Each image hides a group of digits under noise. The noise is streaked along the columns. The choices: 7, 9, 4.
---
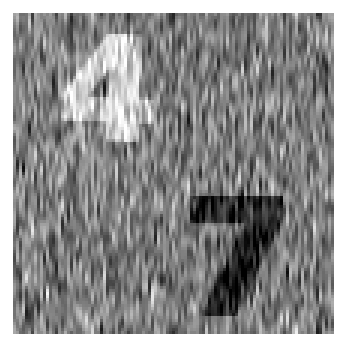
top left: light 4; bottom right: dark 7
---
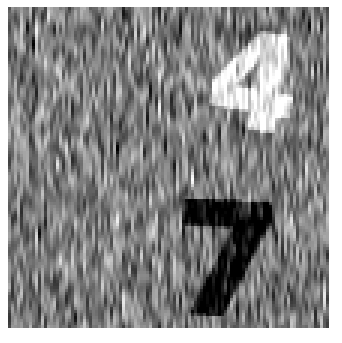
top right: light 4; bottom right: dark 7
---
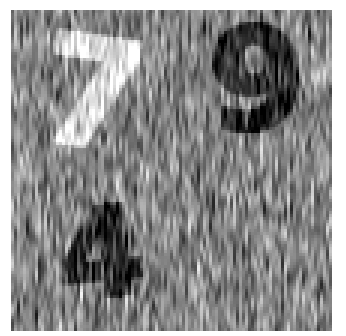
top left: light 7; top right: dark 9; bottom left: dark 4
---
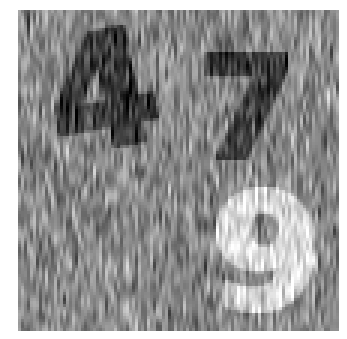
top left: dark 4; top right: dark 7; bottom right: light 9
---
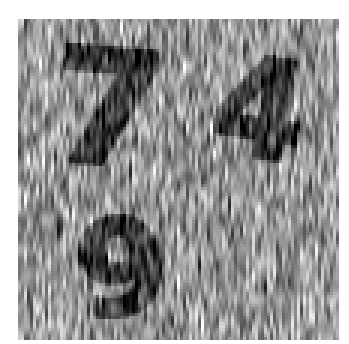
top left: dark 7; top right: dark 4; bottom left: dark 9
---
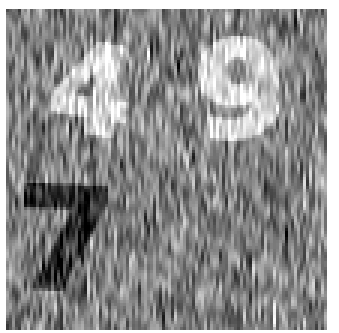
top left: light 4; top right: light 9; bottom left: dark 7
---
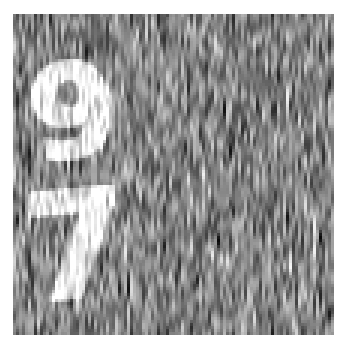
top left: light 9; bottom left: light 7
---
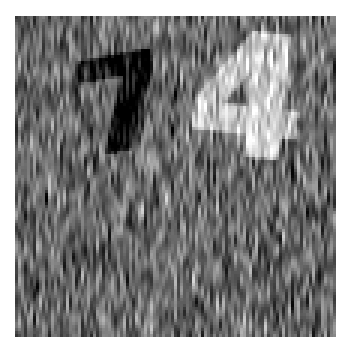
top left: dark 7; top right: light 4
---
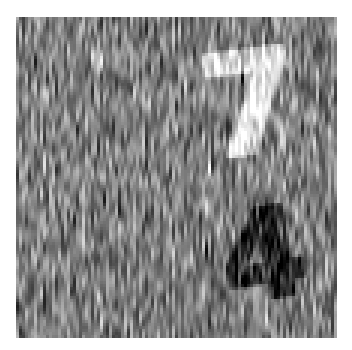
top right: light 7; bottom right: dark 4
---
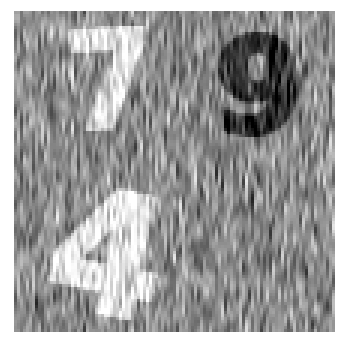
top left: light 7; top right: dark 9; bottom left: light 4
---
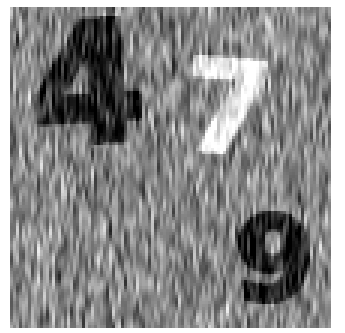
top left: dark 4; top right: light 7; bottom right: dark 9
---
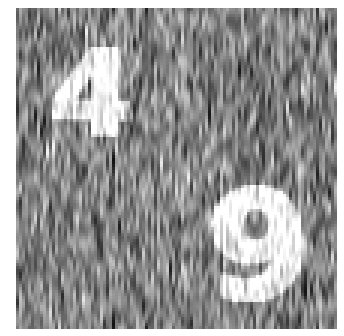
top left: light 4; bottom right: light 9
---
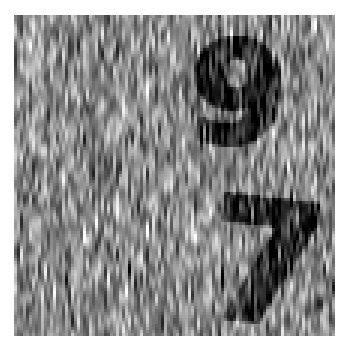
top right: dark 9; bottom right: dark 7
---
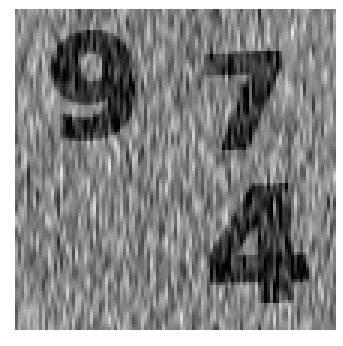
top left: dark 9; top right: dark 7; bottom right: dark 4
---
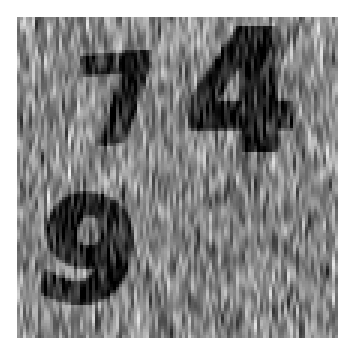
top left: dark 7; top right: dark 4; bottom left: dark 9
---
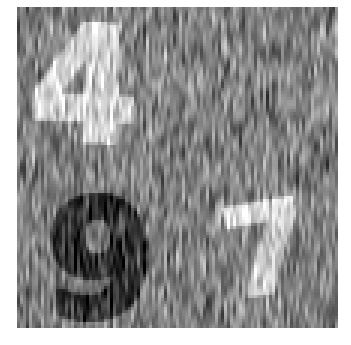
top left: light 4; bottom left: dark 9; bottom right: light 7
